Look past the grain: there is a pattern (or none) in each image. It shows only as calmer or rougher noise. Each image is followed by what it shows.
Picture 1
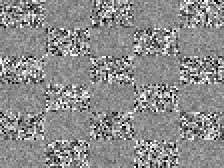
a checkerboard
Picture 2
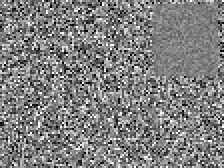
one block
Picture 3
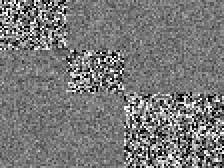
blocks along the diagonal
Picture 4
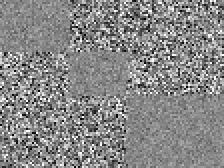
blocks along the diagonal
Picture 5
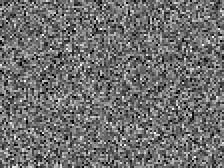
only noise
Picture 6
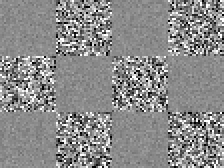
a checkerboard
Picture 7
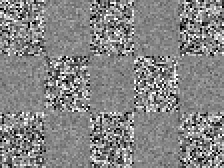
a checkerboard
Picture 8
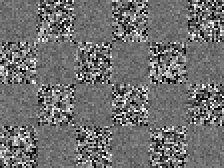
a checkerboard
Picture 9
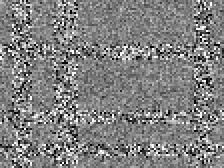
bands of rows crossing bands of columns
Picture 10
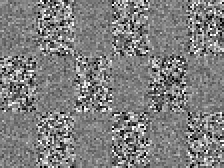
a checkerboard
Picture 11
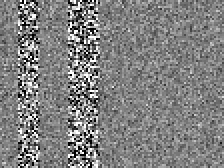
bands of columns
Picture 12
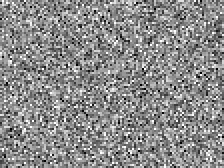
only noise
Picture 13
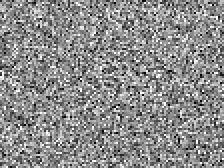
only noise
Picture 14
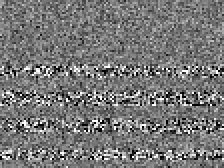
bands of rows
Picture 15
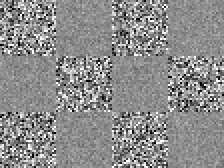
a checkerboard
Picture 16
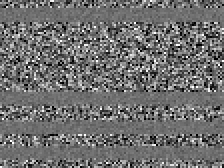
bands of rows
